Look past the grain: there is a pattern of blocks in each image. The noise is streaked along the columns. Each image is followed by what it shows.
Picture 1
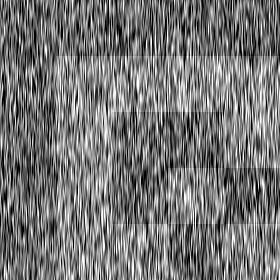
mirrored about the diagonal from the top left
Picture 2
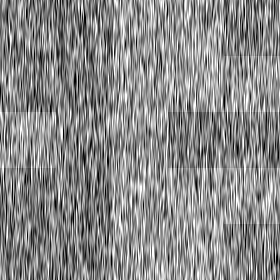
top and bottom mirror each other
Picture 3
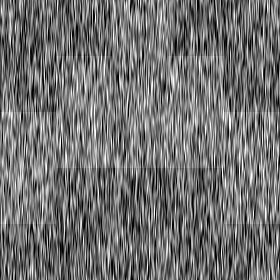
left and right mirror each other
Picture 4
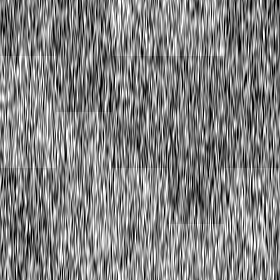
no symmetry
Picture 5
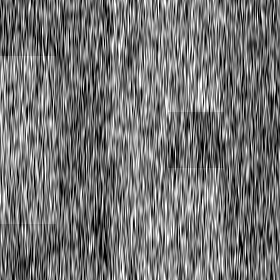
top and bottom mirror each other
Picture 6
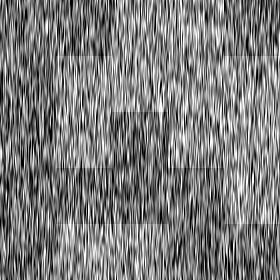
no symmetry
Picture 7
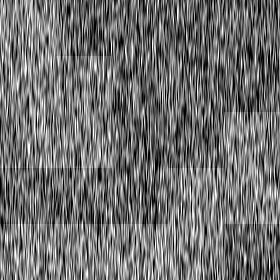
no symmetry
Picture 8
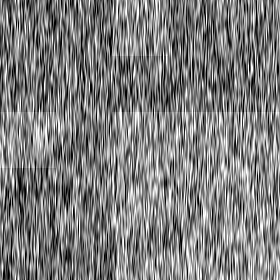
mirrored about the diagonal from the top left
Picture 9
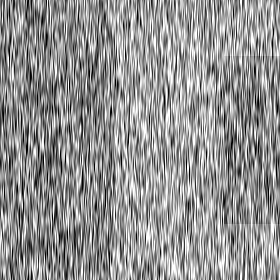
top and bottom mirror each other
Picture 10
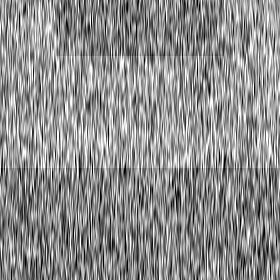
left and right mirror each other
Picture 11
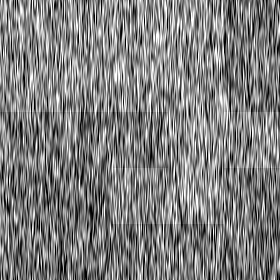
no symmetry
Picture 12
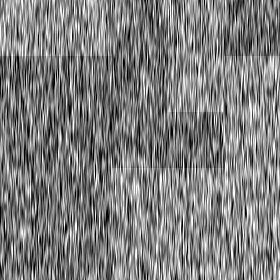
no symmetry
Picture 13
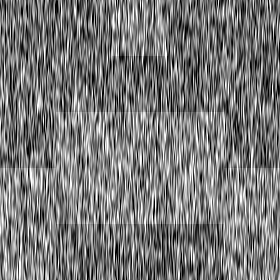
left and right mirror each other
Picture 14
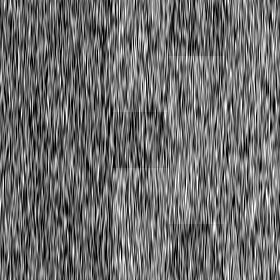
top and bottom mirror each other
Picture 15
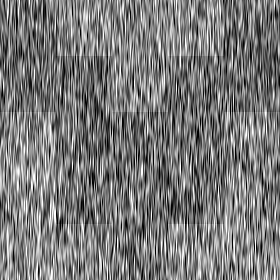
left and right mirror each other
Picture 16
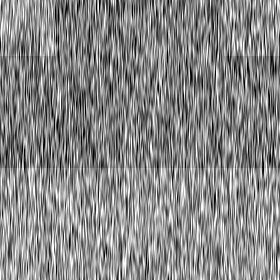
left and right mirror each other
